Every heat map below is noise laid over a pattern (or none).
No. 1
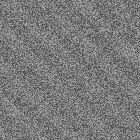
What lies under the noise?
diagonal stripes
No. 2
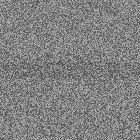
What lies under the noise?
one horizontal stripe
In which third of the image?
middle
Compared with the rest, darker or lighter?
darker
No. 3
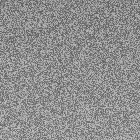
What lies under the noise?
a smooth slope
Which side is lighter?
bottom
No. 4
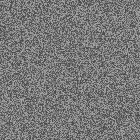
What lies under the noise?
only noise
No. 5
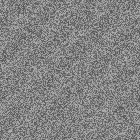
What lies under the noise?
diagonal stripes
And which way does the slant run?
bottom left to top right
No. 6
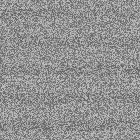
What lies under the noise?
horizontal stripes
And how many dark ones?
5
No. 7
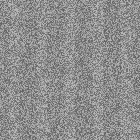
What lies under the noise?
vertical stripes
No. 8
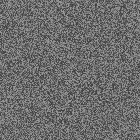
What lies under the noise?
only noise
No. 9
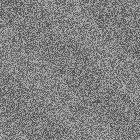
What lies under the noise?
diagonal stripes
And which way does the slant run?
top left to bottom right
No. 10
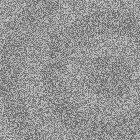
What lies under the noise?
rings round one point
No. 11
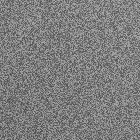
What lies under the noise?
a smooth slope
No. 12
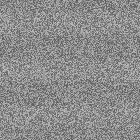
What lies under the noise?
horizontal stripes
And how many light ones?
3
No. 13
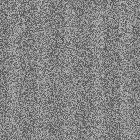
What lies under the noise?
vertical stripes
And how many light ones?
5
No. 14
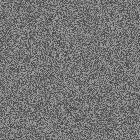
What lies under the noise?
only noise
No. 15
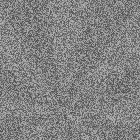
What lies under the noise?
spokes from one point
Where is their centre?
bottom middle
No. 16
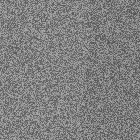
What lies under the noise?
a sharp edge
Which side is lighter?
left
